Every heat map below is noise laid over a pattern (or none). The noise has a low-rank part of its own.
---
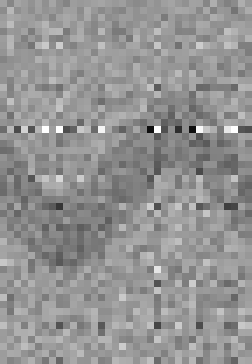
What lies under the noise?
a wavy band
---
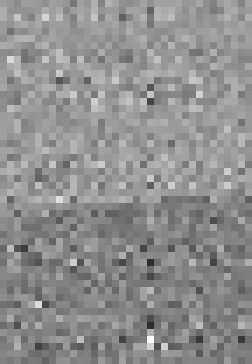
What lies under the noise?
a sharp edge
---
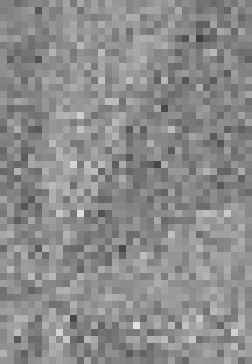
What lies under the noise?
spokes from one point
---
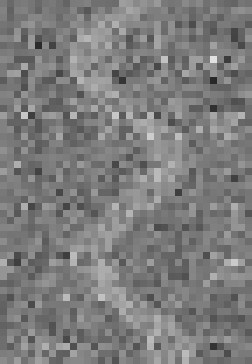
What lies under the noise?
a wavy band
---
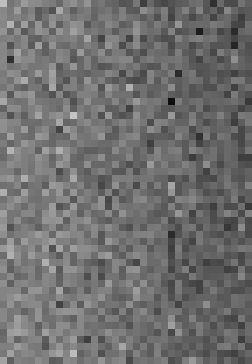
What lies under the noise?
a smooth slope
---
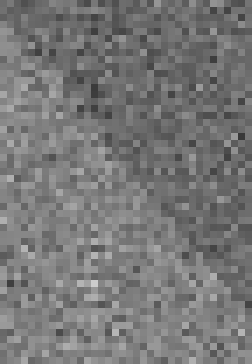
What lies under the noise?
a sharp edge
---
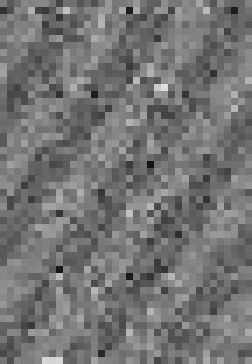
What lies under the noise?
diagonal stripes
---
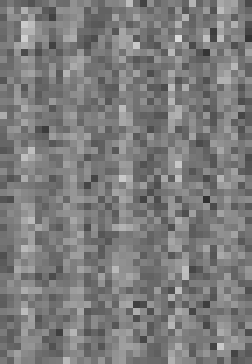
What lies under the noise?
vertical stripes
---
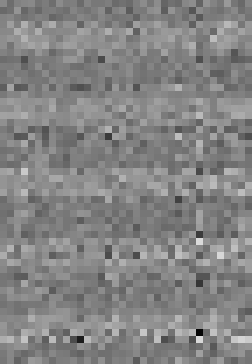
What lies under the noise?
horizontal stripes
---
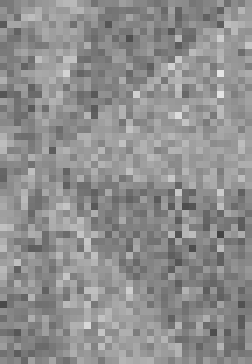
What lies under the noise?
spokes from one point
